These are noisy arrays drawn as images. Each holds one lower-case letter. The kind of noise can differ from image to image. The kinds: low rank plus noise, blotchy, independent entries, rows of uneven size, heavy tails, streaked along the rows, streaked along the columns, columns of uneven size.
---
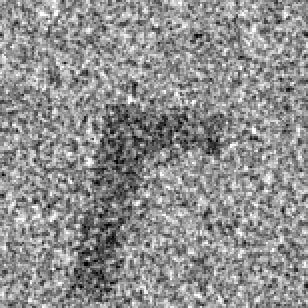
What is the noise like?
blotchy
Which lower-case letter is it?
r
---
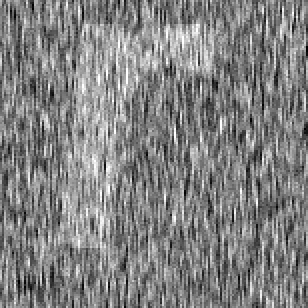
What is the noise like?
streaked along the columns
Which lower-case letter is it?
r
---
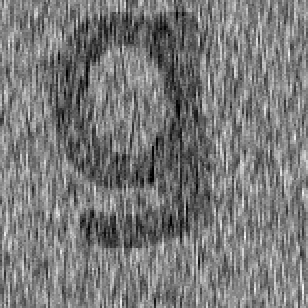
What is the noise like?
streaked along the columns
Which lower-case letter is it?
g
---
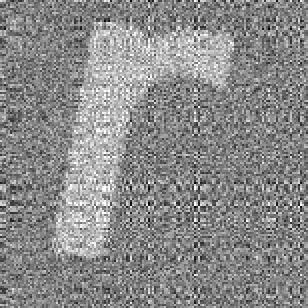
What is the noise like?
low rank plus noise
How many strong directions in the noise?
one
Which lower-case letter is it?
r
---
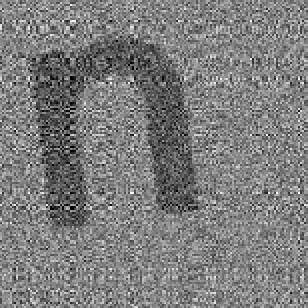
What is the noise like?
low rank plus noise
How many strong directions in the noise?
two
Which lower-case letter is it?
n
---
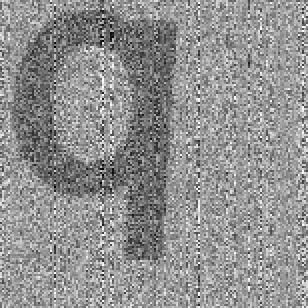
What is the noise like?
columns of uneven size
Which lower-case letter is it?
q
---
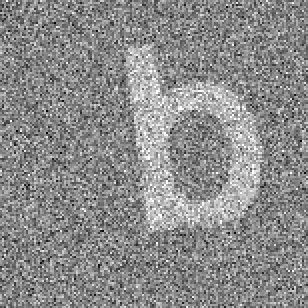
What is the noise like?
independent entries
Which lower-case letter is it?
b
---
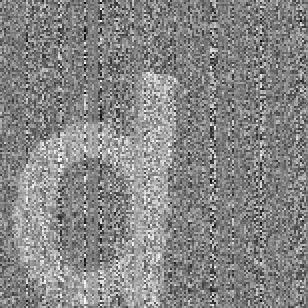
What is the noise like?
columns of uneven size
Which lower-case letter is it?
d
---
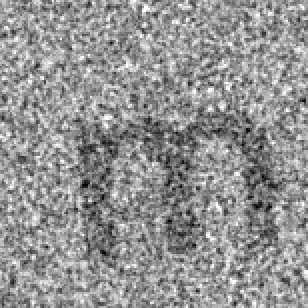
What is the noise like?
blotchy
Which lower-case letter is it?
m
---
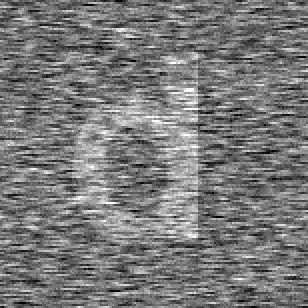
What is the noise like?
streaked along the rows
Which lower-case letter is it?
d
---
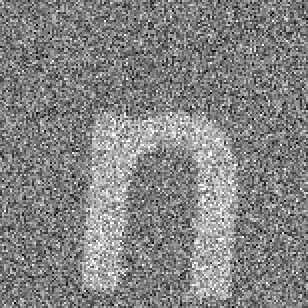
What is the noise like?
independent entries
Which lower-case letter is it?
n
